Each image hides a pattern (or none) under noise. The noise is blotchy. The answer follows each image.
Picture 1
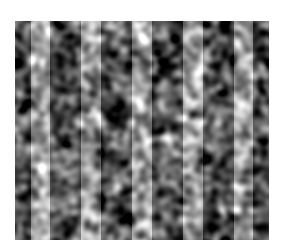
vertical stripes
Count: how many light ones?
5
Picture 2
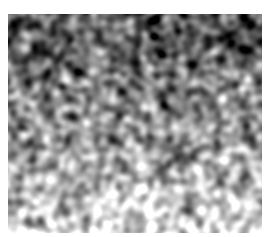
a smooth slope
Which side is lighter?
bottom
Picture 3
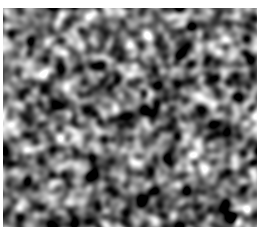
only noise
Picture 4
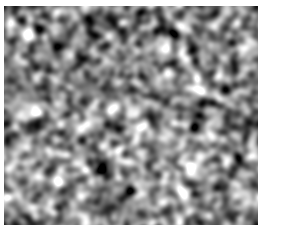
only noise
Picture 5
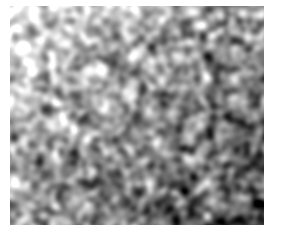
a smooth slope
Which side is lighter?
top left
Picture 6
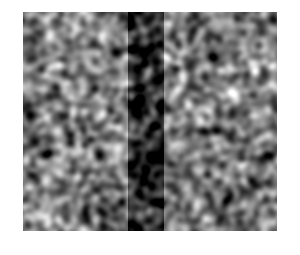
one vertical stripe
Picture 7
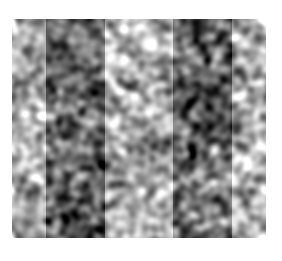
vertical stripes
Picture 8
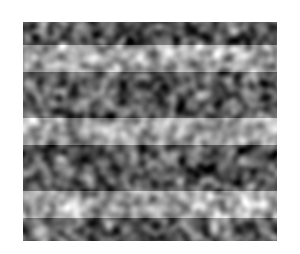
horizontal stripes
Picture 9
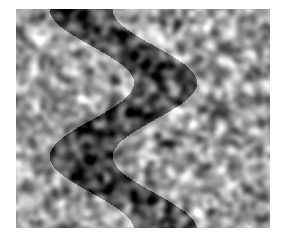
a wavy band
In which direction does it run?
top to bottom
